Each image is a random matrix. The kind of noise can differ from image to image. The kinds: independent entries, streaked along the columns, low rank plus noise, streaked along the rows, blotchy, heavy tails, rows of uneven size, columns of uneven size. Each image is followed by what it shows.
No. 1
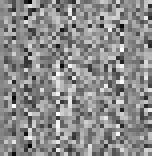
columns of uneven size
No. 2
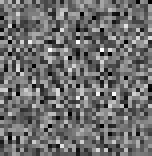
low rank plus noise
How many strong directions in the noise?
three or four
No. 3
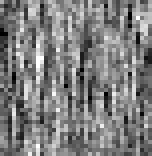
streaked along the columns
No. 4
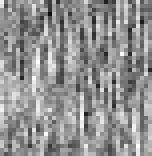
streaked along the columns
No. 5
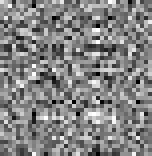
low rank plus noise
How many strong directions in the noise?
two
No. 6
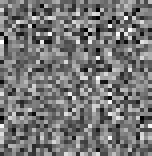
low rank plus noise
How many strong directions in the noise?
three or four
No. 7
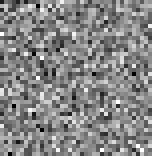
independent entries
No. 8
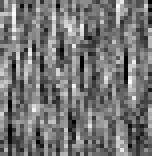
streaked along the columns
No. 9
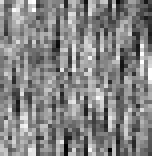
streaked along the columns
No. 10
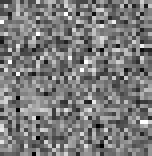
low rank plus noise
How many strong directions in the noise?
five to eight
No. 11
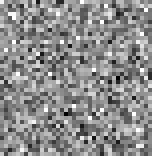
independent entries
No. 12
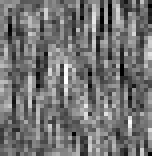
streaked along the columns
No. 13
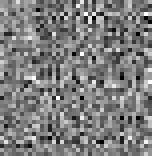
low rank plus noise
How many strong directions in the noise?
two
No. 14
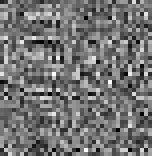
low rank plus noise
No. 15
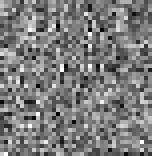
low rank plus noise
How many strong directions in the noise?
three or four
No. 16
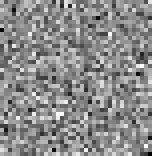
independent entries
